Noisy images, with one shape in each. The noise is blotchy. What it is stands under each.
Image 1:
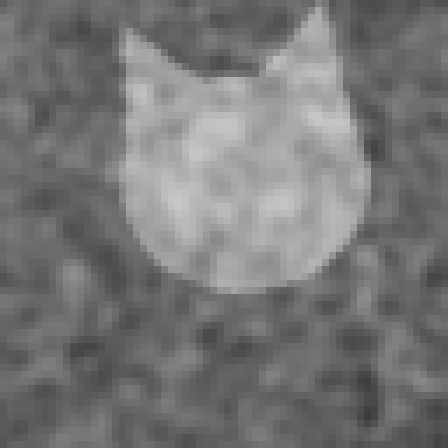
cat's head
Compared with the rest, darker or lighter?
lighter
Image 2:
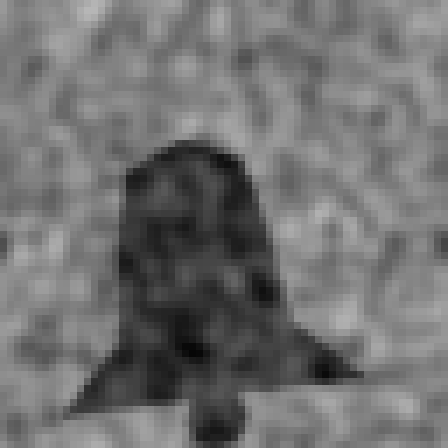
bell
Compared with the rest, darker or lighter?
darker
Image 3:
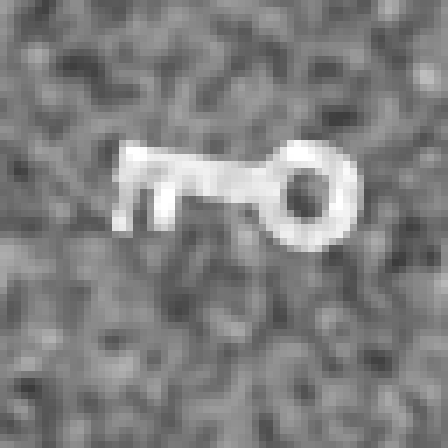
key
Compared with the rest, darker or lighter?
lighter
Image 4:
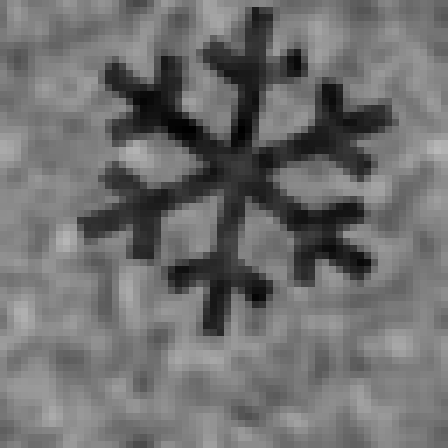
snowflake
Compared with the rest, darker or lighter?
darker
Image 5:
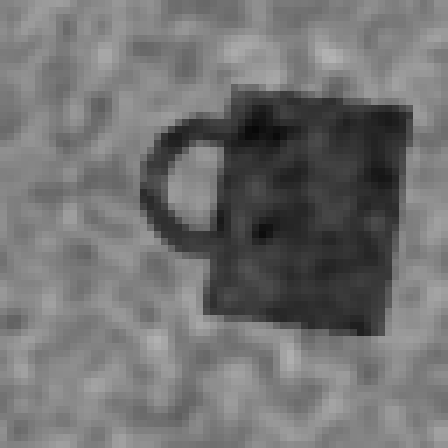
cup
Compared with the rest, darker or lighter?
darker
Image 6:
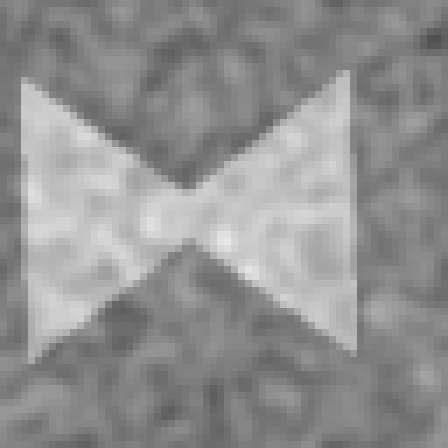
bow tie
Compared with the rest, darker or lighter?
lighter
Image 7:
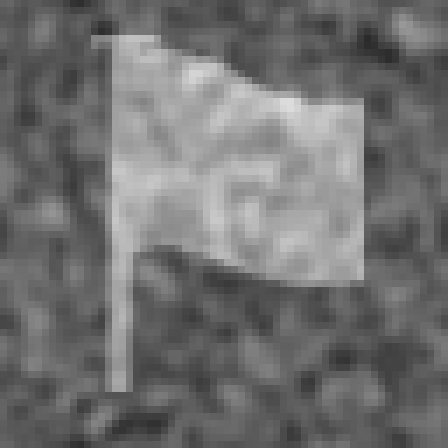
flag
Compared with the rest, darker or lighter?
lighter
